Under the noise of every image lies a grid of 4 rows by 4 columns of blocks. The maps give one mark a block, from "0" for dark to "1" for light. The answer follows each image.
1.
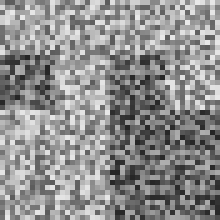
1111
0101
1100
1100
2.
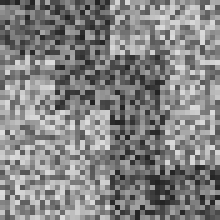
0011
1001
1101
1100
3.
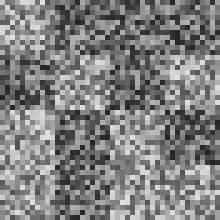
1000
0101
1010
1011
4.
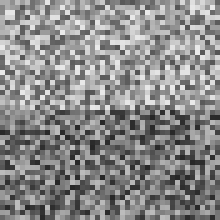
1111
1111
0000
0000
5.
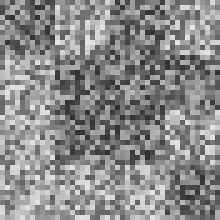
0101
1000
1001
1110
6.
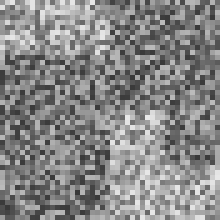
1100
0000
0010
0011
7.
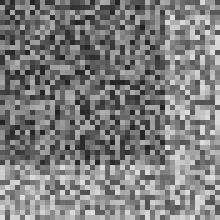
0001
0001
0001
1111
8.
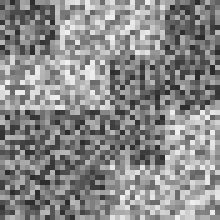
0110
1100
0001
0011
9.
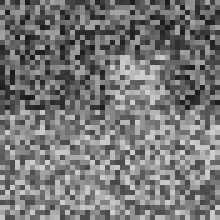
0000
0010
1111
1111
